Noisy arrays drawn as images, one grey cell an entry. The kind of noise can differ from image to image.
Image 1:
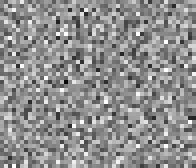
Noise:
low rank plus noise
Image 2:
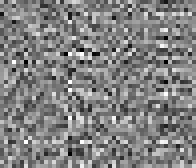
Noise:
low rank plus noise
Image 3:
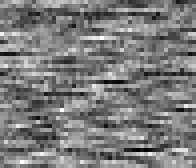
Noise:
streaked along the rows
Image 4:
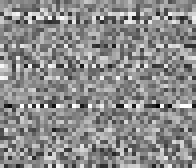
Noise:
rows of uneven size
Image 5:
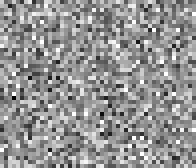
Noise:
independent entries
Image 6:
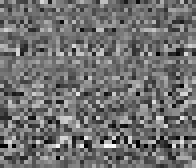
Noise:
rows of uneven size
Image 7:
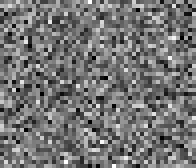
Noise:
independent entries
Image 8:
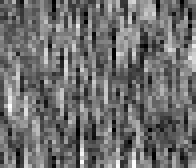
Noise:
streaked along the columns
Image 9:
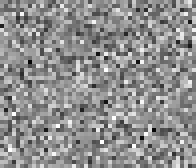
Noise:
independent entries
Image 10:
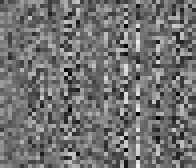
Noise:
columns of uneven size
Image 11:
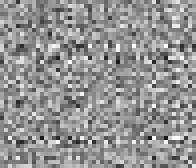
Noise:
low rank plus noise
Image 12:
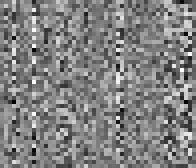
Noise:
columns of uneven size
